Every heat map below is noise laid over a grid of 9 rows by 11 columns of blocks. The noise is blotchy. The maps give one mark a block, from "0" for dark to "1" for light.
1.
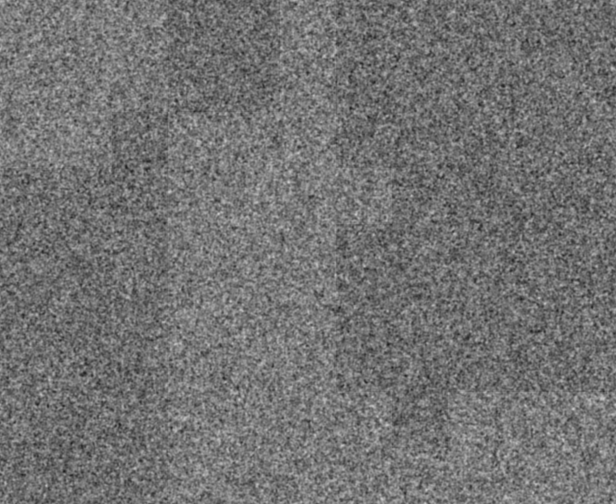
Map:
1 1 1 0 0 1 0 0 0 0 0
1 1 1 0 0 1 0 0 0 0 0
1 1 0 1 1 1 0 0 0 0 0
0 0 0 1 1 1 1 0 0 0 0
0 0 0 1 1 1 0 0 0 0 0
0 0 0 1 1 1 0 0 0 0 0
0 0 0 1 1 1 0 0 0 0 0
0 0 0 1 1 1 1 0 1 1 1
0 0 0 1 1 1 1 1 1 1 1
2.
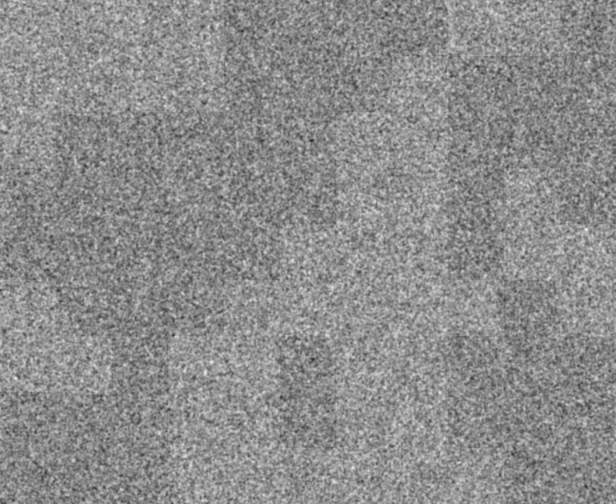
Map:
1 1 1 1 0 0 0 0 1 1 0
1 1 1 1 0 0 0 1 0 0 0
1 0 0 0 0 0 1 1 0 0 0
0 0 0 0 0 0 1 1 0 1 0
0 0 0 0 0 1 1 1 0 1 1
1 0 0 0 1 1 1 1 1 0 1
1 1 0 1 1 0 1 1 0 0 0
0 0 0 1 1 0 1 1 0 0 0
0 0 0 1 1 1 1 1 1 0 0
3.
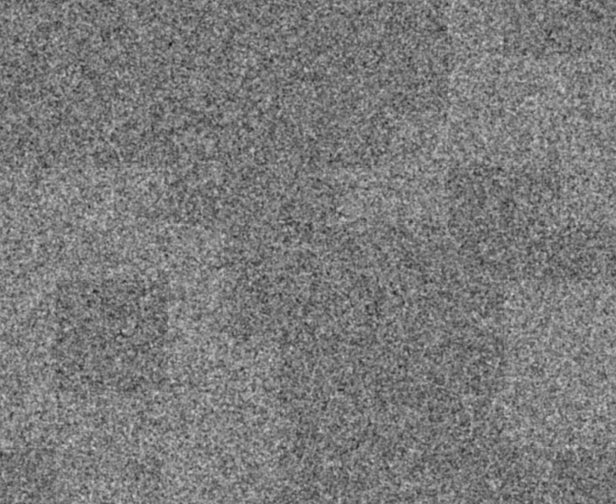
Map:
0 0 0 0 0 0 0 0 1 0 0
0 0 0 0 0 0 0 0 1 1 1
0 0 0 0 0 0 0 1 1 1 1
1 1 1 0 0 0 1 1 0 0 1
1 1 1 1 0 0 0 0 0 0 0
1 0 0 1 0 0 0 0 0 1 1
1 0 0 1 1 0 0 0 0 1 1
1 1 1 1 1 0 0 0 0 1 1
0 1 1 1 1 0 0 0 0 0 0
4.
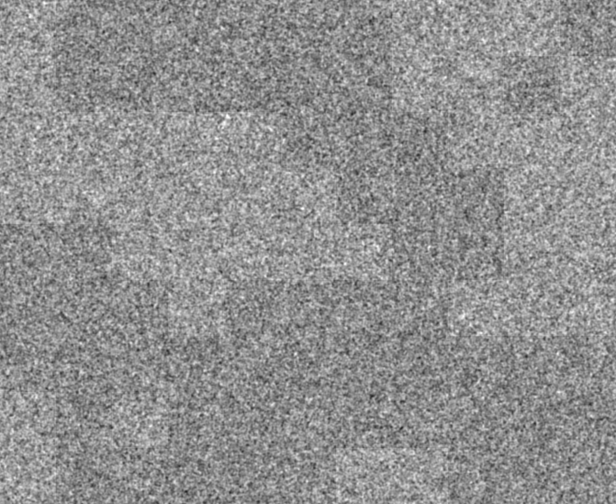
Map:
1 0 0 0 0 0 0 1 1 1 0
1 0 0 0 0 0 0 1 1 0 1
1 1 1 1 1 0 0 0 1 1 1
1 1 1 1 1 1 0 0 0 1 1
0 0 1 1 1 1 1 0 0 1 1
0 0 0 1 0 0 0 0 1 1 1
0 0 0 0 0 0 0 0 0 0 0
1 0 1 0 0 0 0 0 0 0 0
1 0 0 0 0 0 1 1 0 0 0
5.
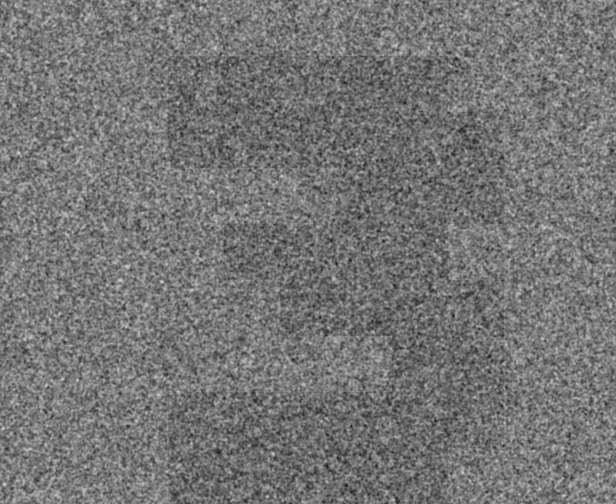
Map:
1 1 1 1 1 1 1 1 1 1 1
1 1 1 0 0 0 0 0 1 1 1
1 1 1 0 0 0 0 0 0 1 1
1 1 1 1 1 1 0 0 0 1 1
1 1 1 1 0 0 0 0 1 1 1
1 1 1 1 1 0 0 0 0 1 1
1 1 1 1 1 1 1 0 0 1 1
1 1 1 0 0 0 0 0 0 1 1
1 1 1 0 0 0 0 0 1 1 1
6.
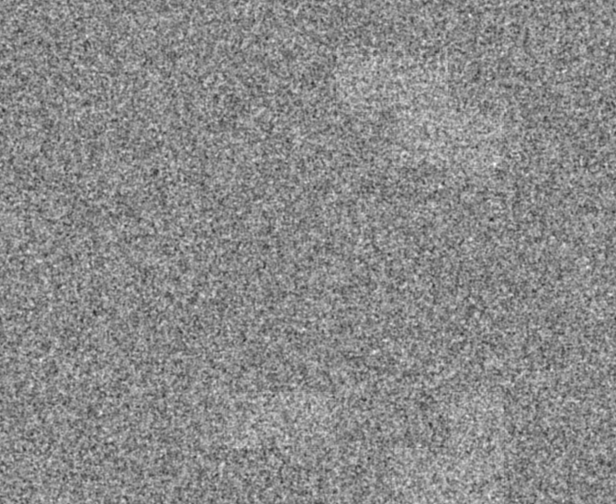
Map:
0 0 0 0 0 0 0 0 0 0 0
0 0 0 0 0 0 1 1 0 0 0
0 0 0 0 0 0 0 1 1 0 0
0 0 0 0 0 0 0 0 0 0 0
0 0 0 0 0 0 0 0 0 0 0
0 0 0 0 0 0 0 0 0 0 0
0 0 0 0 0 0 0 0 0 0 0
0 0 0 0 1 1 0 0 1 0 0
0 0 0 0 0 0 0 1 1 0 0
